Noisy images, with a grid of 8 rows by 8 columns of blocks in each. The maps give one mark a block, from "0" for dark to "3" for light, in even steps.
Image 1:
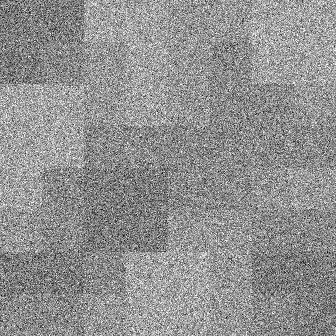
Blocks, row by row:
0 0 3 3 2 2 3 3
0 1 2 3 2 1 3 3
3 3 2 3 2 1 1 2
3 3 1 1 1 1 1 1
3 1 0 0 1 1 2 2
2 1 0 0 2 2 1 1
0 0 1 3 3 2 0 0
1 1 2 3 3 2 1 0
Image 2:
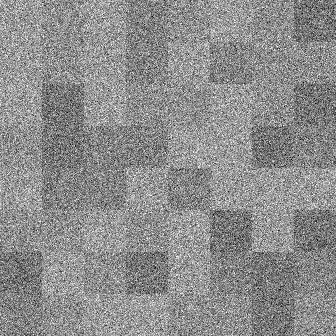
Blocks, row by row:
3 2 3 1 2 3 2 0
3 2 3 1 3 1 2 2
3 0 3 2 2 3 2 0
2 0 1 1 3 3 0 1
3 1 1 3 1 3 3 3
2 2 3 2 3 0 3 0
0 3 2 0 3 1 0 1
1 2 3 3 2 2 0 2
